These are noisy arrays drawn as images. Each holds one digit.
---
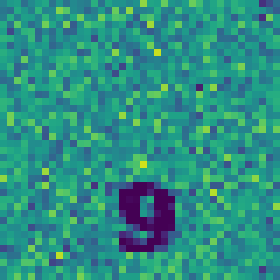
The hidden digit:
9
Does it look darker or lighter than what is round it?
darker
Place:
bottom middle
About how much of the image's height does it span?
a quarter
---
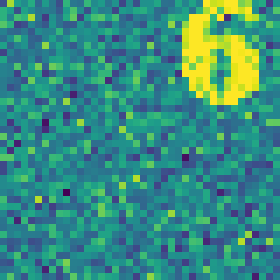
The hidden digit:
6
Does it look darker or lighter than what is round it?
lighter
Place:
top right
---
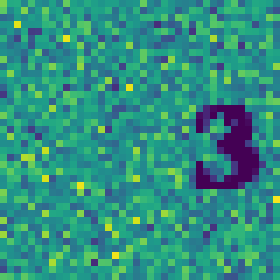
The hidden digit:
3
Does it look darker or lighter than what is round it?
darker
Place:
middle right
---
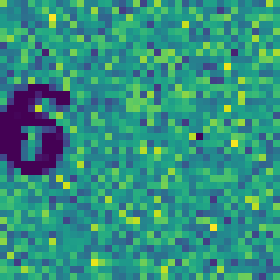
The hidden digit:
6
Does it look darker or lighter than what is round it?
darker
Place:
middle left
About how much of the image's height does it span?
a third
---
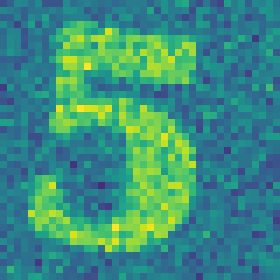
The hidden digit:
5
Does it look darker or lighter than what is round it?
lighter
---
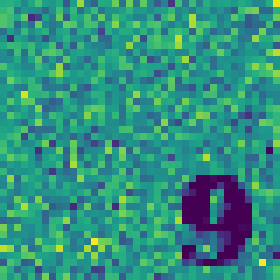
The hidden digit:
9
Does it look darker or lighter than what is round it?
darker
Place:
bottom right
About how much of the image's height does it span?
a third
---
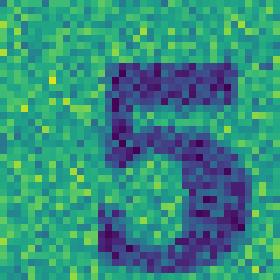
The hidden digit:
5
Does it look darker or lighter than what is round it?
darker
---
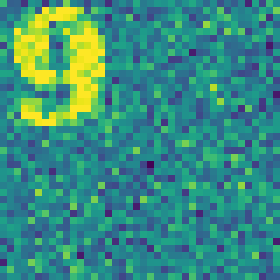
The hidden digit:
9
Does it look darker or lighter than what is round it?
lighter
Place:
top left
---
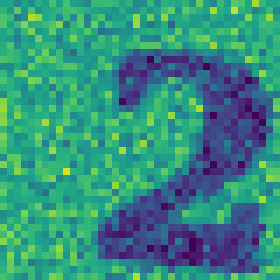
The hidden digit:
2
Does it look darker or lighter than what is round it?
darker
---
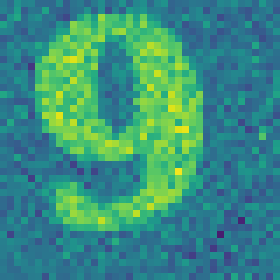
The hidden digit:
9
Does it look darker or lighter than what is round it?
lighter
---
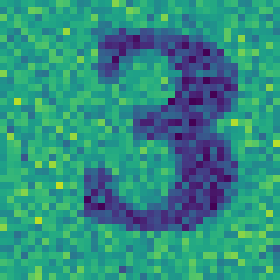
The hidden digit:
3
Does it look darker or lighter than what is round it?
darker
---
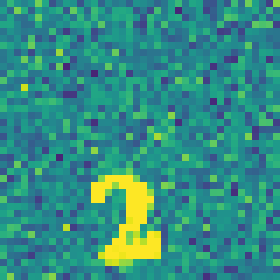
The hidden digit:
2
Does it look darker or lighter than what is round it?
lighter
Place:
bottom middle
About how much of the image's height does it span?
a third
